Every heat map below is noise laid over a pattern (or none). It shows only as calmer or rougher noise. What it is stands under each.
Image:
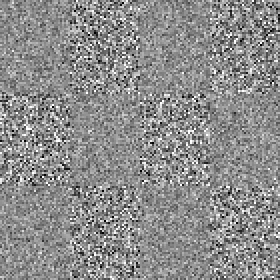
a checkerboard
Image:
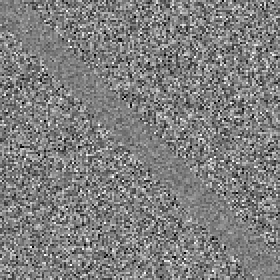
a diagonal band
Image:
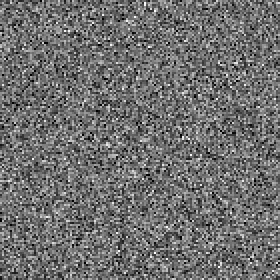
only noise
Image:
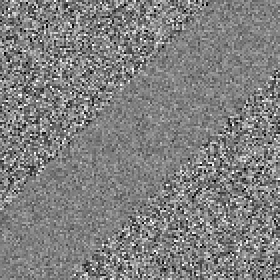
a diagonal band
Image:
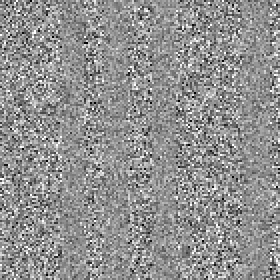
bands of columns
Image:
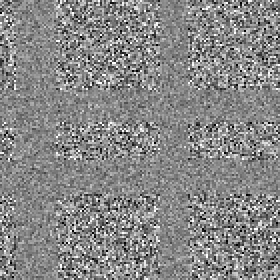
bands of rows crossing bands of columns
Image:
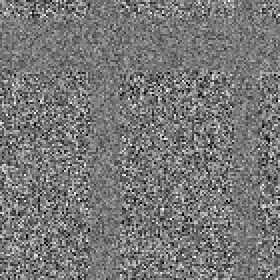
bands of rows crossing bands of columns
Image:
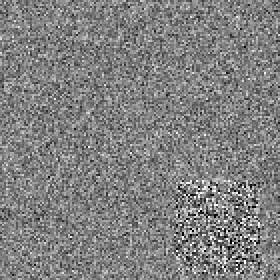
one block
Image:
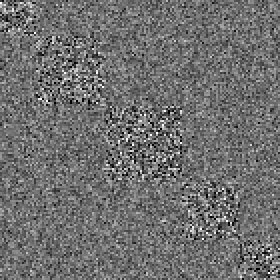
blocks along the diagonal
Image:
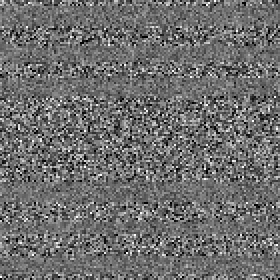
bands of rows
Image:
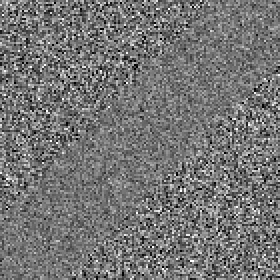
a diagonal band
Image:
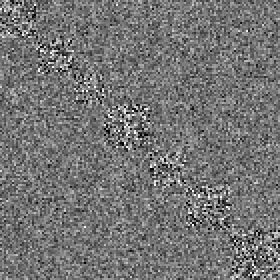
blocks along the diagonal
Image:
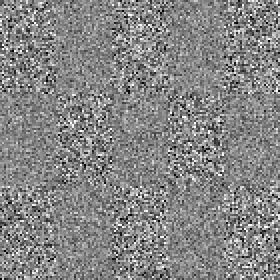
a checkerboard
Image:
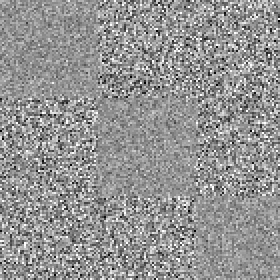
blocks along the diagonal
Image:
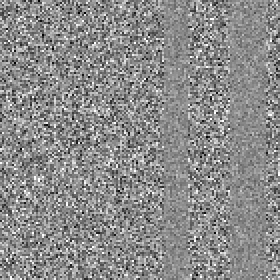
bands of columns
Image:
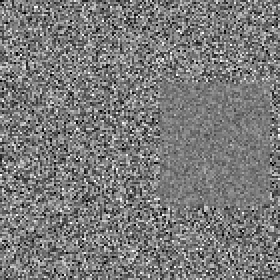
one block
